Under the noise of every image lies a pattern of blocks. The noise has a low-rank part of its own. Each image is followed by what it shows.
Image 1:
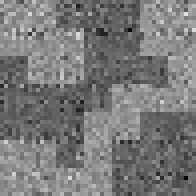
mirrored about the diagonal from the top left
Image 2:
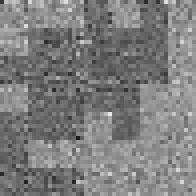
no symmetry
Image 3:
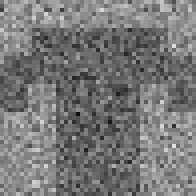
left and right mirror each other
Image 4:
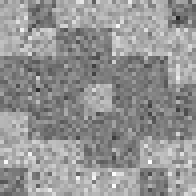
the same after a half turn
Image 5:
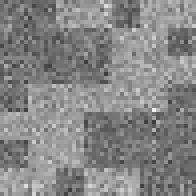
the same after a half turn
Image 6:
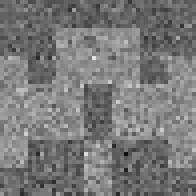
left and right mirror each other
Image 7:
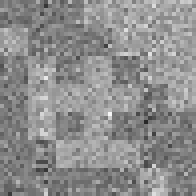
mirrored about the diagonal from the bottom left
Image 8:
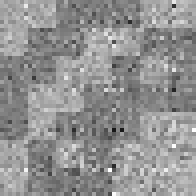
mirrored about the diagonal from the top left
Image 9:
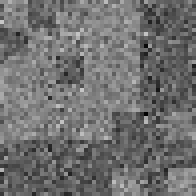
mirrored about the diagonal from the top left
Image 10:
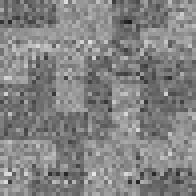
the same after a half turn
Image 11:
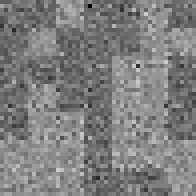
no symmetry
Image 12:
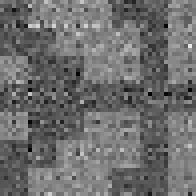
top and bottom mirror each other
